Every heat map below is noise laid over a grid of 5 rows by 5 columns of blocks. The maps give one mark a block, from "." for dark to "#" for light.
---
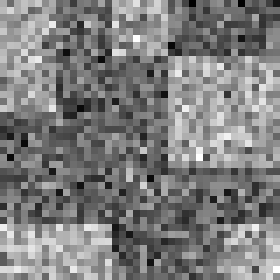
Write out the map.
# . # . .
# . . # #
. . . # #
. . . . .
# # . . #
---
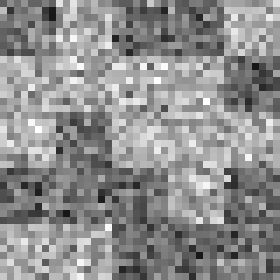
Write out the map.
. # . . #
# # # # .
# . # # #
. . . # .
# # . . .
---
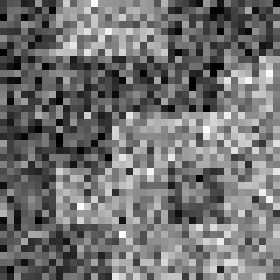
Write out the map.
. # # . .
. . . . #
. . # # #
. # # . #
. . # # #
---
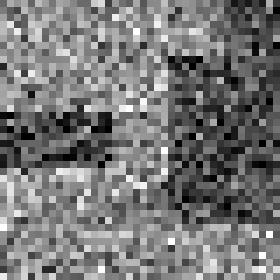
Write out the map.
# # # # .
# # # . .
. . # . .
# # # . .
# # # # #
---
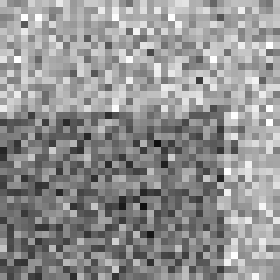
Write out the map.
# # # # #
# # # # #
. . . . #
. . . . #
. . . . #
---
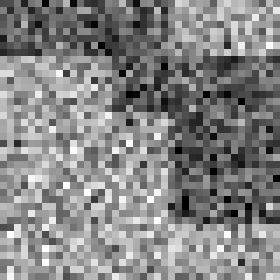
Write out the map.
. . . # #
# # . . .
# # # . .
# # # . .
# # # # #
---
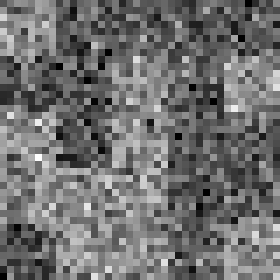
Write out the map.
# . . . .
. . # . #
# . # . .
# # # . .
. # # . #
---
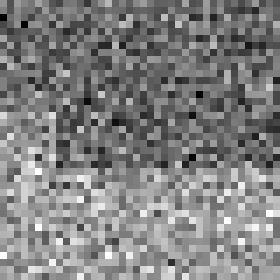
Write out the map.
. . . . .
. . . . .
# . . . .
# # # # #
# # # # #
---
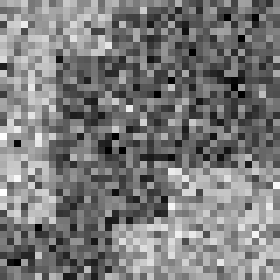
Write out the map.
# # . . .
# . . . .
# . . . .
# . . # #
. . # # #
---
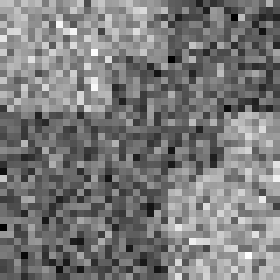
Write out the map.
# # # . .
# # . . .
. . . . #
. . . # #
. . . # #
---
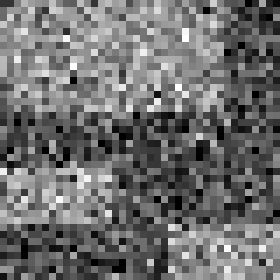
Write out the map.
# # # # .
# # # # .
. . . . .
# # . . .
. . . # #
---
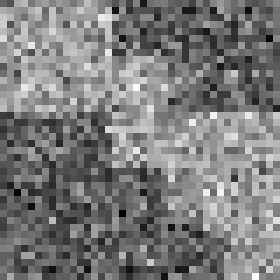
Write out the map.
# # . . .
# # # . .
. . # # #
. . . # #
. . . . #
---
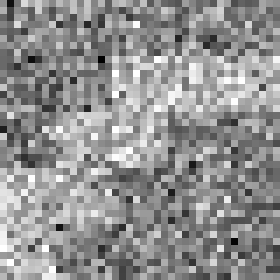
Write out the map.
. . . . .
. . # # #
. # # . .
# # . . .
# . . . .
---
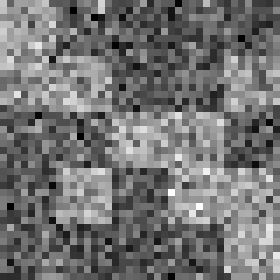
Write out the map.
# . . . .
# # . . #
. . # # .
. # . # #
. . . . #
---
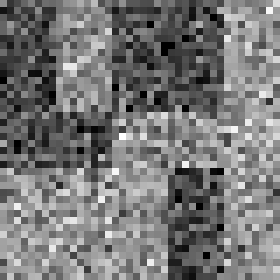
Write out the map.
. # . . #
. # . . #
. . # # #
# # # . #
# # # . #
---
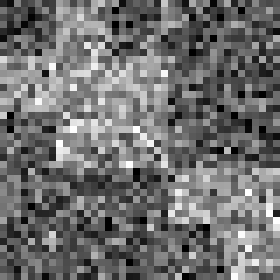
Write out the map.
. # . . .
# # # . .
. # # . .
. . . # #
. . . . #
